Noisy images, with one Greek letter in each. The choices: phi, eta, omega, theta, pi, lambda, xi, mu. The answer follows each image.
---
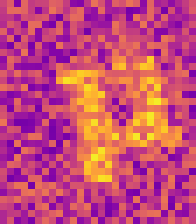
light mu
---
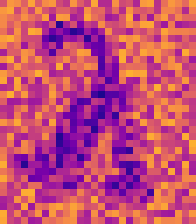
dark lambda
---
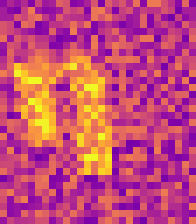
light eta
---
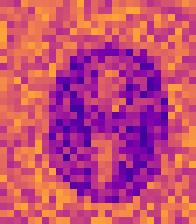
dark theta
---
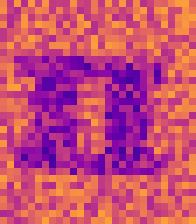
dark pi
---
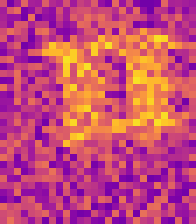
light pi
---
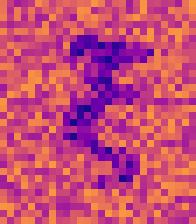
dark xi
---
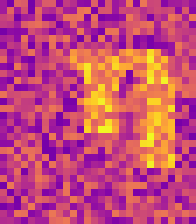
light eta
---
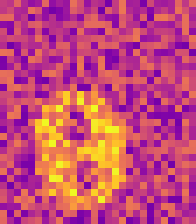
light theta
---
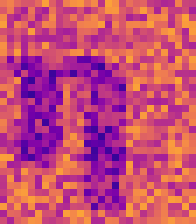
dark eta
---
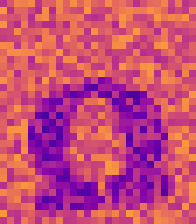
dark omega
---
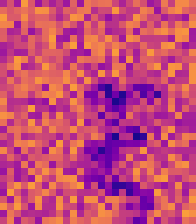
dark xi
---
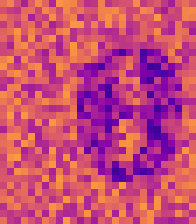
dark theta
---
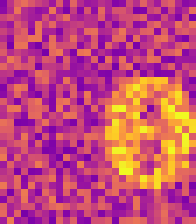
light theta
